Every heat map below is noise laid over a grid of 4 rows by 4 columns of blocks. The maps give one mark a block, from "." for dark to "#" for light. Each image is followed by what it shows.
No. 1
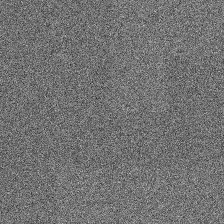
. . # #
. . # .
. . . .
. # # #
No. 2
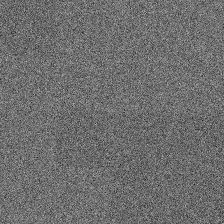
. # # #
# # # #
# . . .
# # . .
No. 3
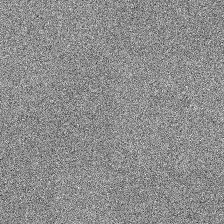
# # . .
# . # #
. . # #
. # . .
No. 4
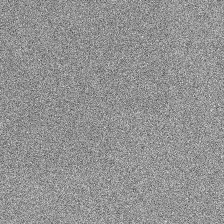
. . . #
. . . #
. . # #
# # # #
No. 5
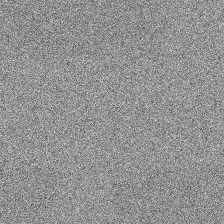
. . . #
# # # #
# # # #
. # . .
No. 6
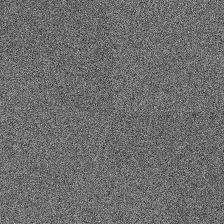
. . # #
# . # #
# # . .
# # # .
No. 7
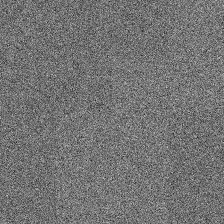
. . . #
. . # #
. # # .
. # # .
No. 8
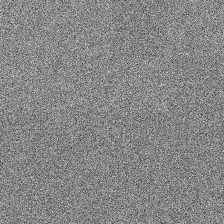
# # . #
# # # .
. . . .
. . . .
